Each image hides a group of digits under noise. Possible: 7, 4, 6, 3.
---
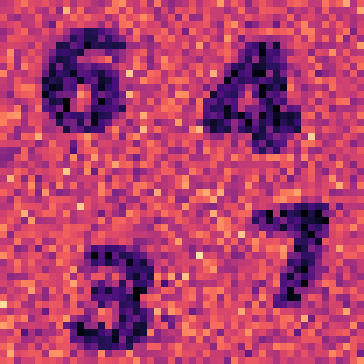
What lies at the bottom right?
7
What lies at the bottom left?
3
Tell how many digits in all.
4
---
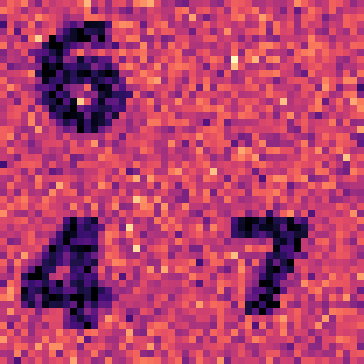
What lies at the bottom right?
7
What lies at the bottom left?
4
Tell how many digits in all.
3
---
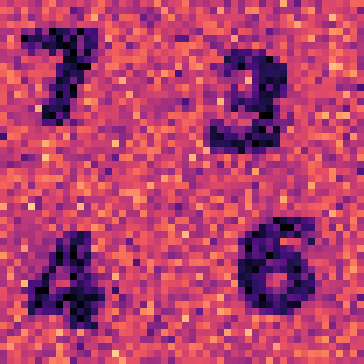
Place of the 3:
top right
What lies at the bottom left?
4
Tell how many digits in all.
4
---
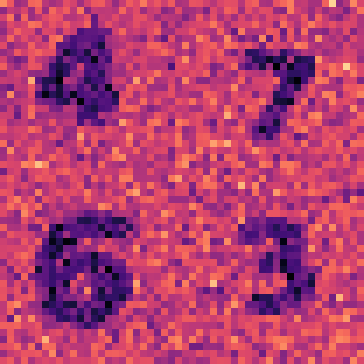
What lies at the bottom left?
6
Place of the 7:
top right
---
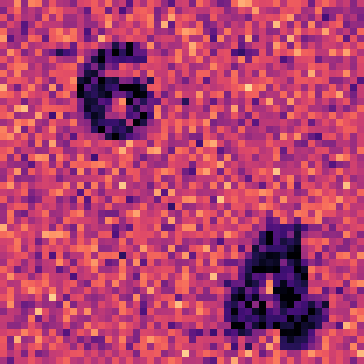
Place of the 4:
bottom right
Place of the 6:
top left
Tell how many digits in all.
2
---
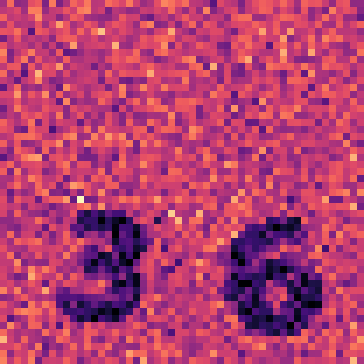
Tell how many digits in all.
2
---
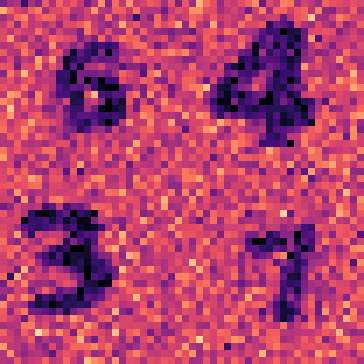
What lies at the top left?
6
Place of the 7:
bottom right
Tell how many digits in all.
4
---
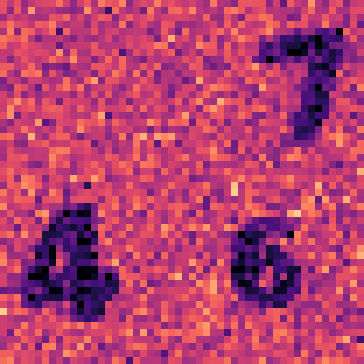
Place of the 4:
bottom left
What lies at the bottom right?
6
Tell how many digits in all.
3
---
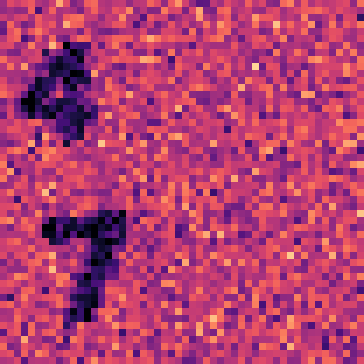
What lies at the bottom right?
nothing
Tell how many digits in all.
2
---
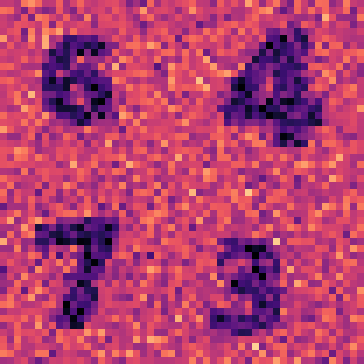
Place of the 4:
top right
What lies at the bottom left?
7
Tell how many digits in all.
4
